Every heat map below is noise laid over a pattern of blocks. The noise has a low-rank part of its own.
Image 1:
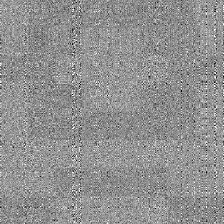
left and right mirror each other
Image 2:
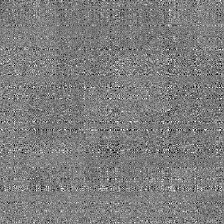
mirrored about the diagonal from the bottom left
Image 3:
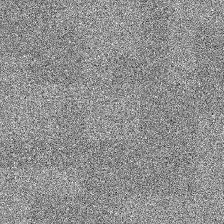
mirrored about the diagonal from the top left
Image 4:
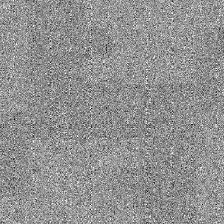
the same after a half turn
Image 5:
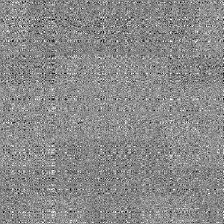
left and right mirror each other
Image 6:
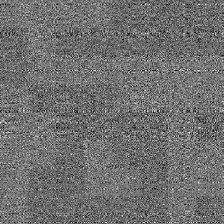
no symmetry
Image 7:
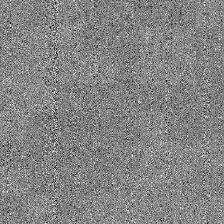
mirrored about the diagonal from the bottom left
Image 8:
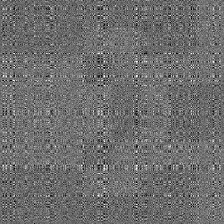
top and bottom mirror each other
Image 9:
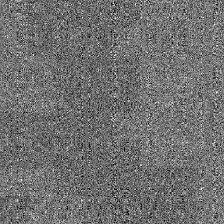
no symmetry
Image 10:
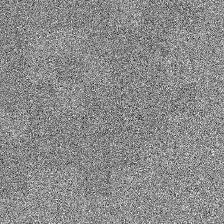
mirrored about the diagonal from the top left
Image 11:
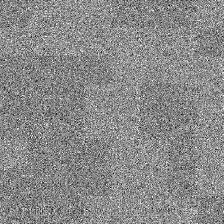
no symmetry
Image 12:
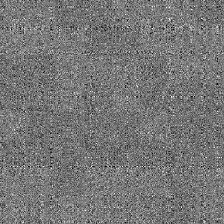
no symmetry
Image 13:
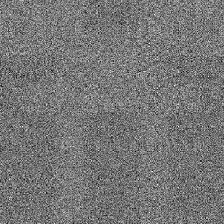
left and right mirror each other
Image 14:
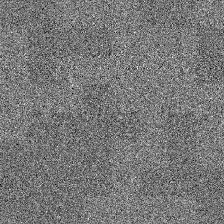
mirrored about the diagonal from the bottom left
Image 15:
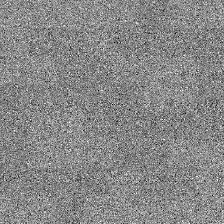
the same after a half turn
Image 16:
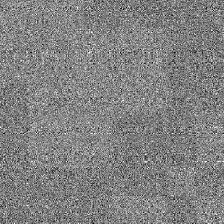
mirrored about the diagonal from the top left
